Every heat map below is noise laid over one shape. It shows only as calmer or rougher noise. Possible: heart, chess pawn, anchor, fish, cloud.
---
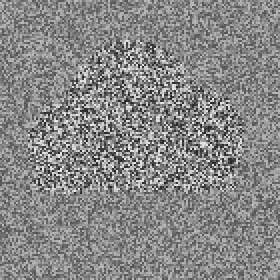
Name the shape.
cloud
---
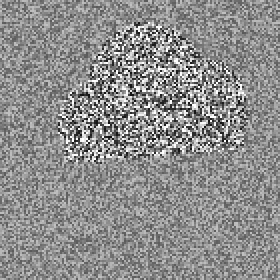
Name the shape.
cloud
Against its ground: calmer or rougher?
rougher
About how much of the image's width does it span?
two thirds
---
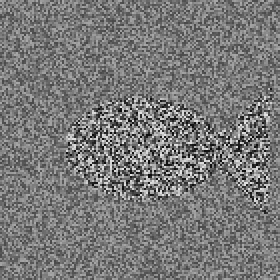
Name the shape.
fish
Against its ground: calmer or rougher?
rougher
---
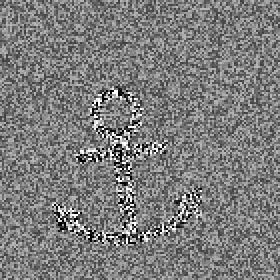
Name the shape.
anchor
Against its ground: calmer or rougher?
rougher
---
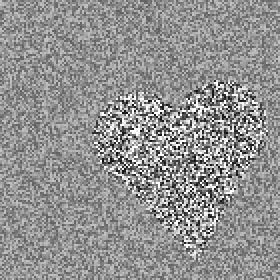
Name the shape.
heart
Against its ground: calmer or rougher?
rougher
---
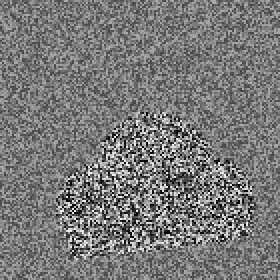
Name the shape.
cloud
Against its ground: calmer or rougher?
rougher
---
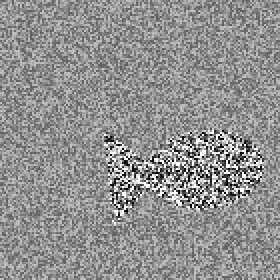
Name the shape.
fish
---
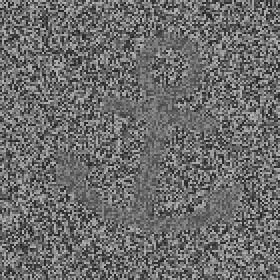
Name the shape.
anchor
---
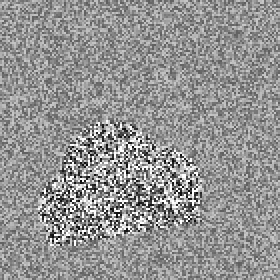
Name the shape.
cloud
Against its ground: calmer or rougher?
rougher
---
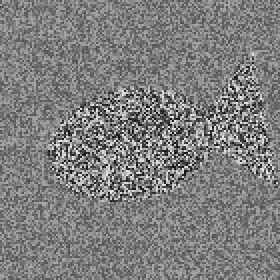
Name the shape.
fish
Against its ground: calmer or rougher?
rougher
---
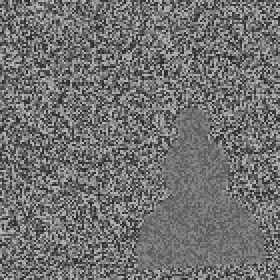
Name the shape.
chess pawn
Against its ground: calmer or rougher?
calmer
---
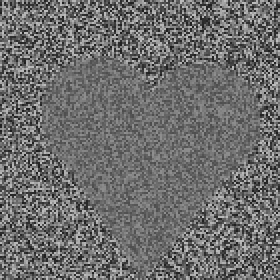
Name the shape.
heart
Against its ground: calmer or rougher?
calmer
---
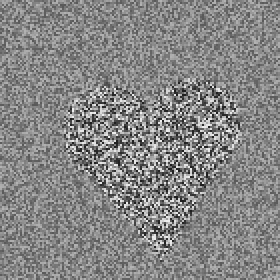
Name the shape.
heart
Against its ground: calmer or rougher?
rougher
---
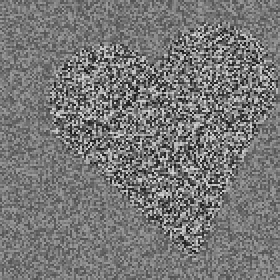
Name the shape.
heart
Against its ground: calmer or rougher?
rougher
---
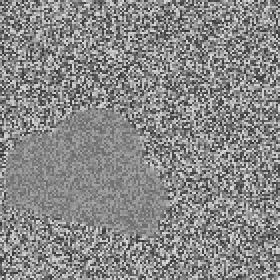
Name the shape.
cloud
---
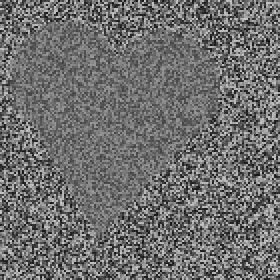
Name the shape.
heart
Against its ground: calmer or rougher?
calmer
